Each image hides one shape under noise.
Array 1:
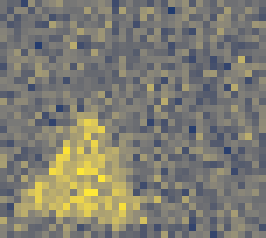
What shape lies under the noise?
triangle
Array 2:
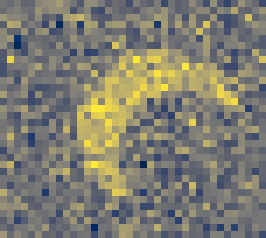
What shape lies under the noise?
crescent
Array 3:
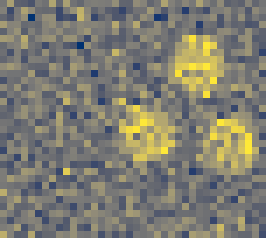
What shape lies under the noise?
three dots
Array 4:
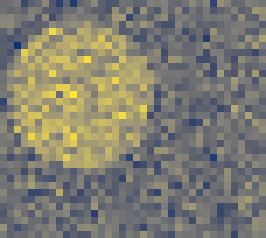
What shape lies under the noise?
disc
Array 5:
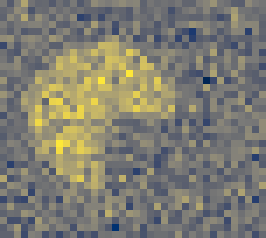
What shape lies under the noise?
disc with a wedge cut out
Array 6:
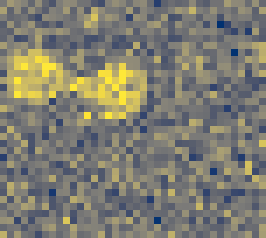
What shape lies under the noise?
dumbbell
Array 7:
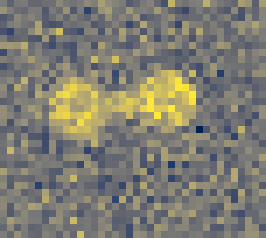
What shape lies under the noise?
dumbbell
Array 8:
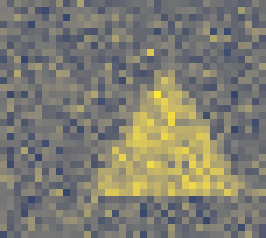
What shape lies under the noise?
triangle
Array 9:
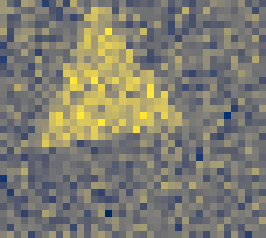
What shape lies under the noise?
triangle
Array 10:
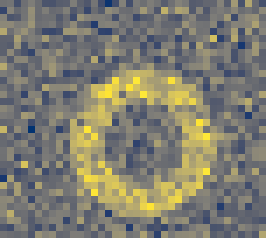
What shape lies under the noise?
ring
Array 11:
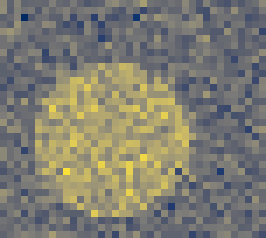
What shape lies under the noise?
disc
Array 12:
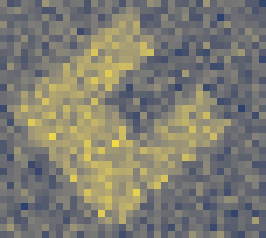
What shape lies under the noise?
square with a notch
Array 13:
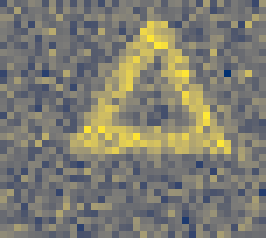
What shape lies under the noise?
triangle frame
